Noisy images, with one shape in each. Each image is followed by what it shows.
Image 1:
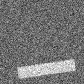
bar
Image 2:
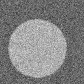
disc
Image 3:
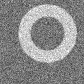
ring
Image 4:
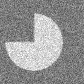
disc with a wedge cut out
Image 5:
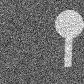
lollipop
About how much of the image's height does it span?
two thirds
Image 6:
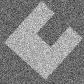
square with a notch
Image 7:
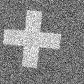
cross
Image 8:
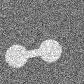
dumbbell
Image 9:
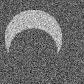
crescent
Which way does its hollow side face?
down
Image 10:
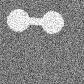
dumbbell
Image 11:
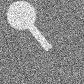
lollipop
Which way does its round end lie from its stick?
up and left
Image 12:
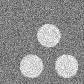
three dots
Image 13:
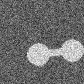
dumbbell
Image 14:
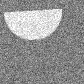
half disc
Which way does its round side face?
down
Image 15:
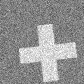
cross
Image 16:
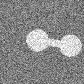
dumbbell
